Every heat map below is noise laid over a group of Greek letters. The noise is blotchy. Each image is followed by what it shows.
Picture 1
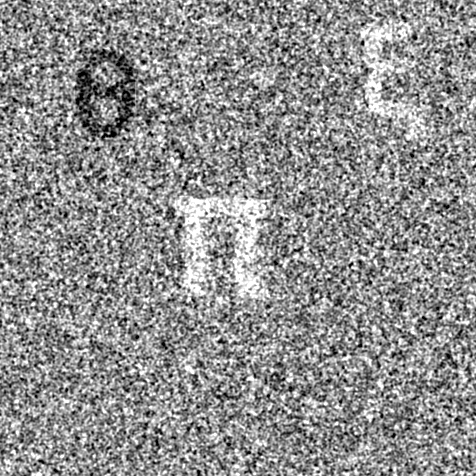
top left: dark theta; top right: light xi; centre: light pi
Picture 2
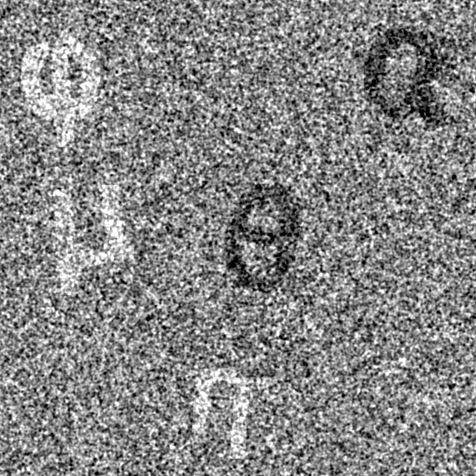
top left: light phi; top right: dark alpha; middle left: light mu; centre: dark theta; bottom middle: light eta
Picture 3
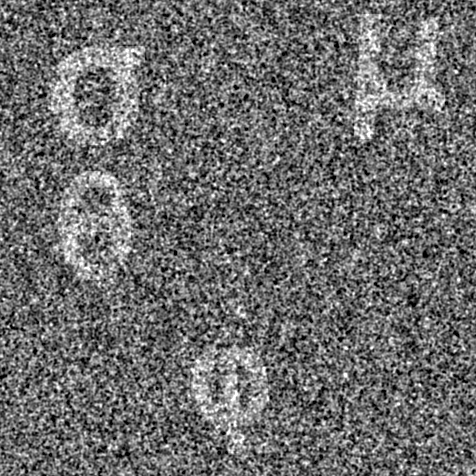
top left: light sigma; top right: light mu; middle left: light theta; bottom middle: light phi
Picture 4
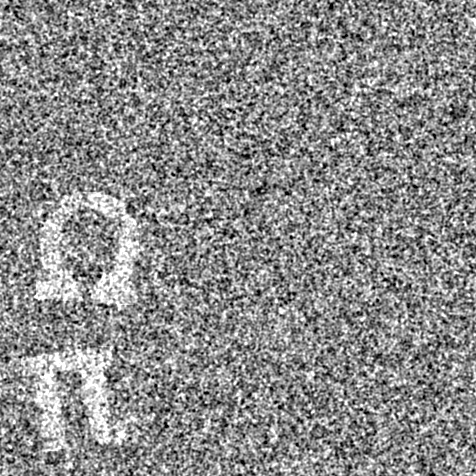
middle left: light omega; bottom left: light pi
